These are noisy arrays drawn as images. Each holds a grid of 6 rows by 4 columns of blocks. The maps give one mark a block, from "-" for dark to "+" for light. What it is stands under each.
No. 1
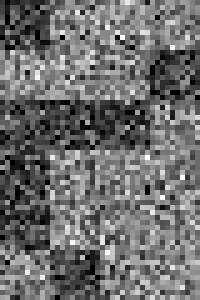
-+++
+++-
---+
-+++
-+++
+-++
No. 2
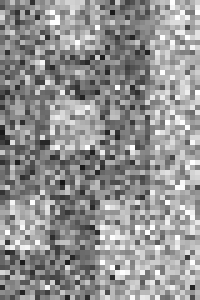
-+-+
---+
-+-+
---+
+-++
--++
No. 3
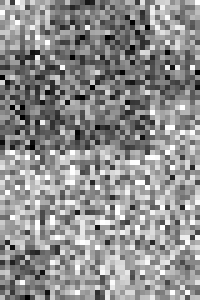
+--+
----
---+
++++
++++
-+++
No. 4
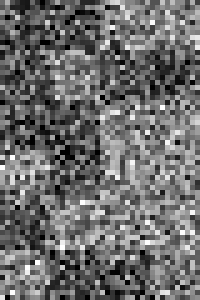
--++
-+--
--++
+-++
-+++
+--+
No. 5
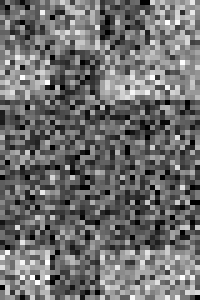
-+-+
+-++
----
----
----
+-++
